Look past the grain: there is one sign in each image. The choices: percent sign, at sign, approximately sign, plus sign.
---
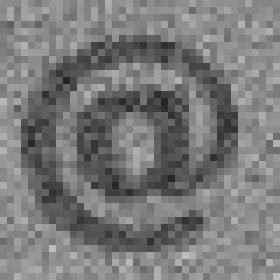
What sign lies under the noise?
at sign
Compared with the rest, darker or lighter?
darker
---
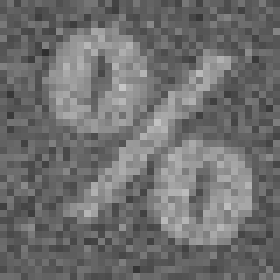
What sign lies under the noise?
percent sign
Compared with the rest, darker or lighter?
lighter
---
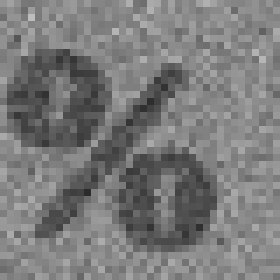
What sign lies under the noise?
percent sign
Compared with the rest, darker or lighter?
darker
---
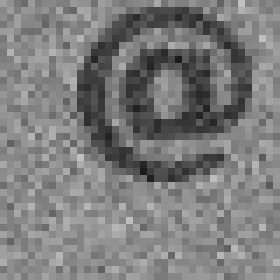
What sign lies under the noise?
at sign
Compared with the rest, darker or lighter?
darker
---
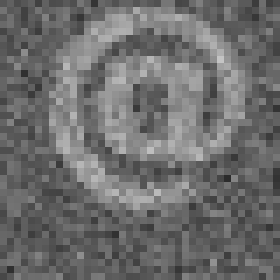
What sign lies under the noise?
at sign
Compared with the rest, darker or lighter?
lighter
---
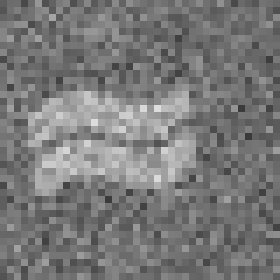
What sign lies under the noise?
approximately sign
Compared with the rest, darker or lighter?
lighter
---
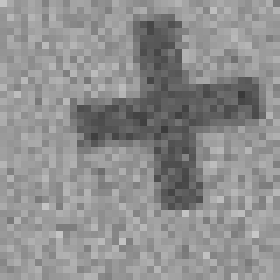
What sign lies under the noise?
plus sign
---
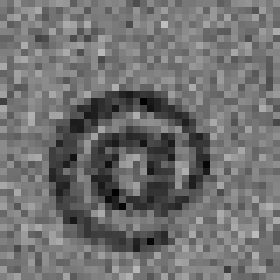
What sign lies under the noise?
at sign
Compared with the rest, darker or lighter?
darker
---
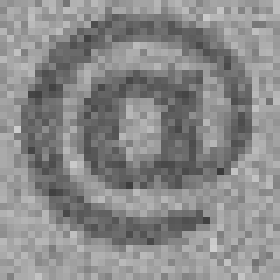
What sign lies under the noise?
at sign
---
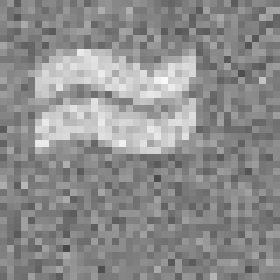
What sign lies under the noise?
approximately sign
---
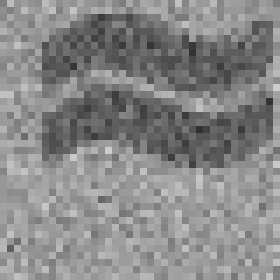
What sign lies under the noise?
approximately sign
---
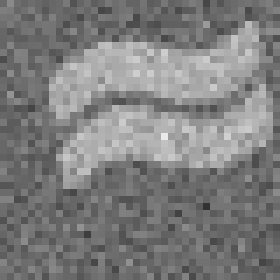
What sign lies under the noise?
approximately sign
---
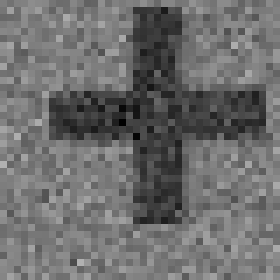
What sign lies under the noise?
plus sign
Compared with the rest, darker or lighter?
darker
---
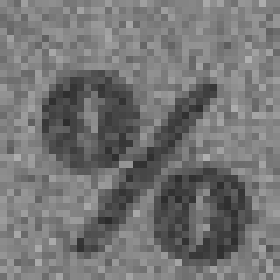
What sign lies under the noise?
percent sign
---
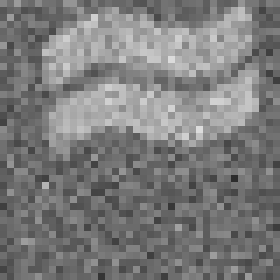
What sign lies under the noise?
approximately sign
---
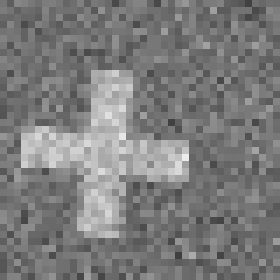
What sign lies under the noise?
plus sign
